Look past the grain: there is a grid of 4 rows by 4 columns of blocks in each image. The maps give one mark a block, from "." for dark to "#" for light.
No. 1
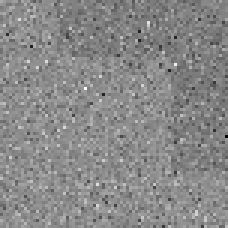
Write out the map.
# . . .
# # # .
# # # .
# # # #
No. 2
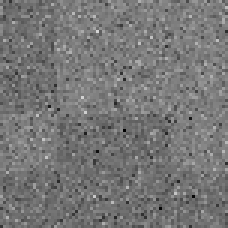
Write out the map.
. # # #
. # # #
# . . #
. . . .
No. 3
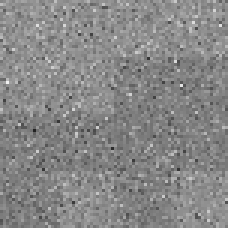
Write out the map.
# # # #
# # . .
. . . .
. # . #
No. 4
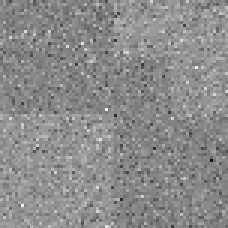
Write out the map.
. . # #
. . . #
# # . .
# # . .
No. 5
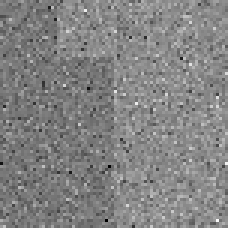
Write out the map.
. # # #
. . # #
. . # #
. . # #
